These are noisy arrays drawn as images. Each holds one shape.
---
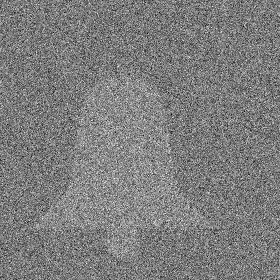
bell
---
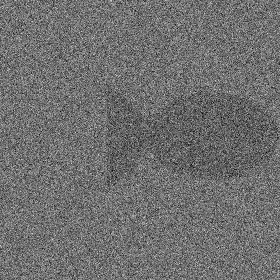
fish
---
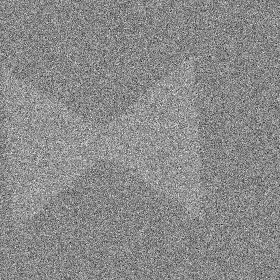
bow tie
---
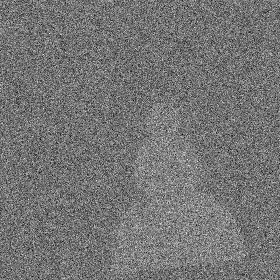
chess pawn
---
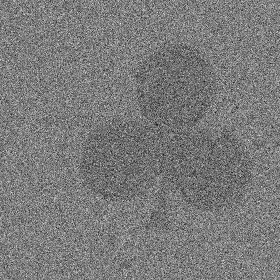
club
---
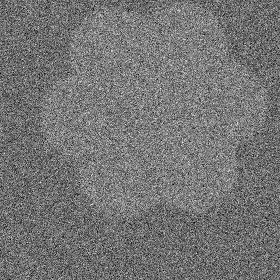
flower
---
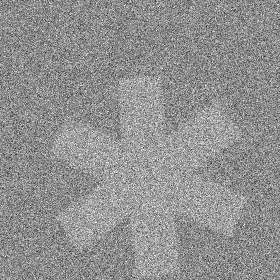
asterisk
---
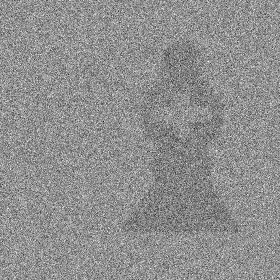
chess bishop
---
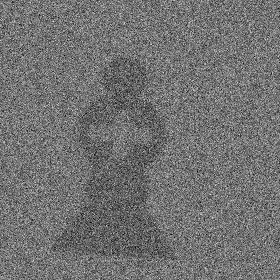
chess bishop
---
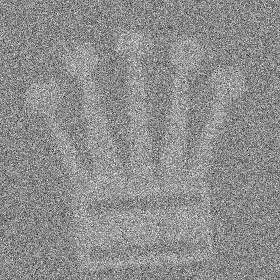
chess queen
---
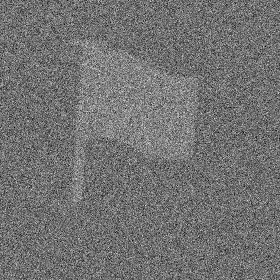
flag
